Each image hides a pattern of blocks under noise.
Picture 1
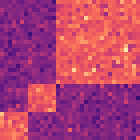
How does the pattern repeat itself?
mirrored about the diagonal from the bottom left
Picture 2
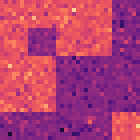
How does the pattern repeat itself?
mirrored about the diagonal from the top left
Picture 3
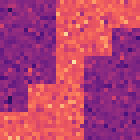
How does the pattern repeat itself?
the same after a half turn
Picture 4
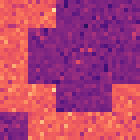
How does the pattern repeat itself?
mirrored about the diagonal from the bottom left
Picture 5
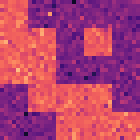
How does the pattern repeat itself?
mirrored about the diagonal from the bottom left
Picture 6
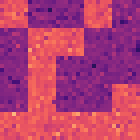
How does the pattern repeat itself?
no symmetry
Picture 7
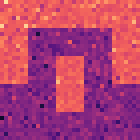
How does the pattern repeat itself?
left and right mirror each other
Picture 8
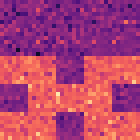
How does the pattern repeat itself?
left and right mirror each other
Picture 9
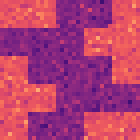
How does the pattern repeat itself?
the same after a half turn
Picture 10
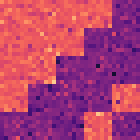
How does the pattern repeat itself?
mirrored about the diagonal from the top left
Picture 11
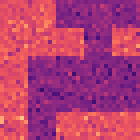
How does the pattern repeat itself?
no symmetry
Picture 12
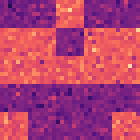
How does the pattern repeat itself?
left and right mirror each other
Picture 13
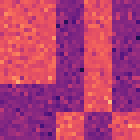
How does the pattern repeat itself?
no symmetry
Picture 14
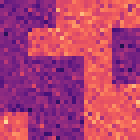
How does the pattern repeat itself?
no symmetry
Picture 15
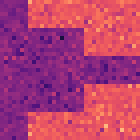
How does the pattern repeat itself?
top and bottom mirror each other
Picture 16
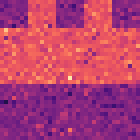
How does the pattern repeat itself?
left and right mirror each other
